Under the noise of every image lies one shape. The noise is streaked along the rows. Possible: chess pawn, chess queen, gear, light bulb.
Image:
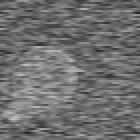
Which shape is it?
light bulb
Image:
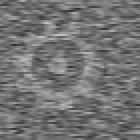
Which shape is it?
gear
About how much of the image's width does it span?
two thirds
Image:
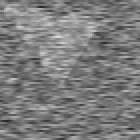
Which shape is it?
chess pawn
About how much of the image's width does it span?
two thirds
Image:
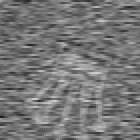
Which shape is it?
chess queen
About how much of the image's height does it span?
two thirds
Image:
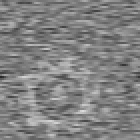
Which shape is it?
gear
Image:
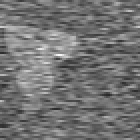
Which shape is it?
chess pawn
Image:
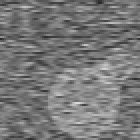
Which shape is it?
light bulb
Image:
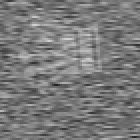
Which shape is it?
chess queen
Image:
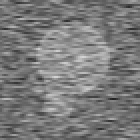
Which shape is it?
light bulb
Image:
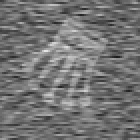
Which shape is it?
chess queen
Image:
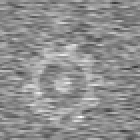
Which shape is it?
gear
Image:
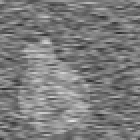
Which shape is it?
light bulb
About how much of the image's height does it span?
two thirds
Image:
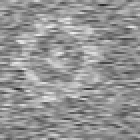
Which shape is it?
gear
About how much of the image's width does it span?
two thirds
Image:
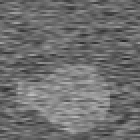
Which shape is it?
light bulb
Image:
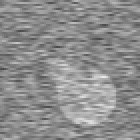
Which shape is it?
light bulb
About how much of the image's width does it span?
half
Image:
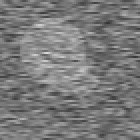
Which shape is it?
light bulb
